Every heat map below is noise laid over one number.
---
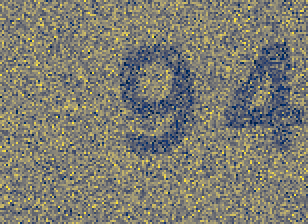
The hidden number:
94
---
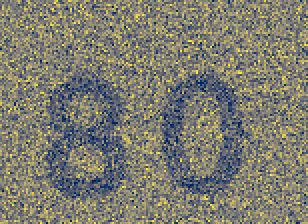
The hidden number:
80
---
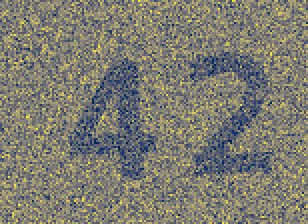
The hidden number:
42
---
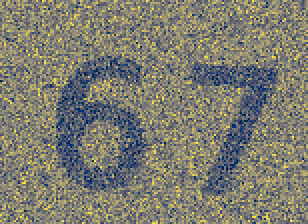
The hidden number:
67
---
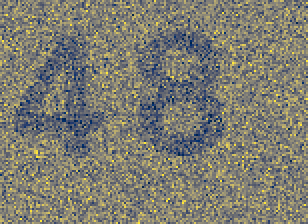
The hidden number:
48
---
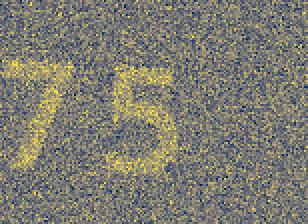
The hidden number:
75
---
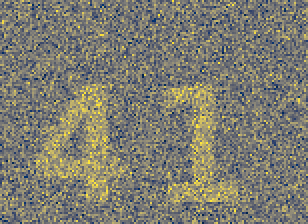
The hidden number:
41
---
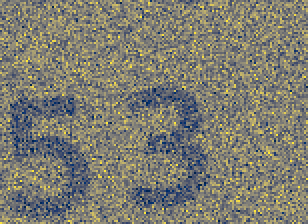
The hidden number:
53
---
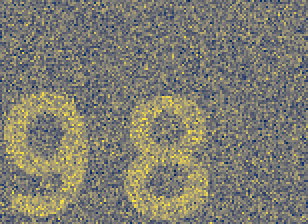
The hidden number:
98
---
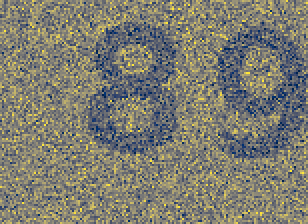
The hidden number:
89
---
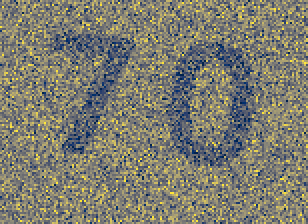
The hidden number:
70
